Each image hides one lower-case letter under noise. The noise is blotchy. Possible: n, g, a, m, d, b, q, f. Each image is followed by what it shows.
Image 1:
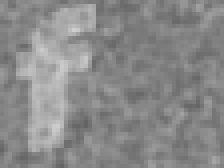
f
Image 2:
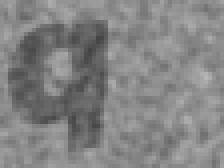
q
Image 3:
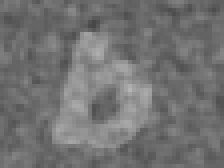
b
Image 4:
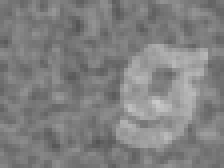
g
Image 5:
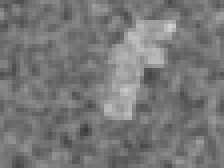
f
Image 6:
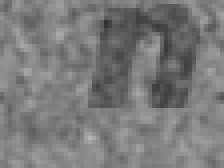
n
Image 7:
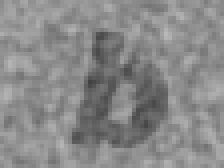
b
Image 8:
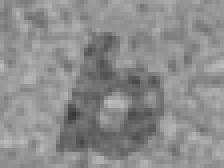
b
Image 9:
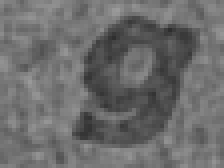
g
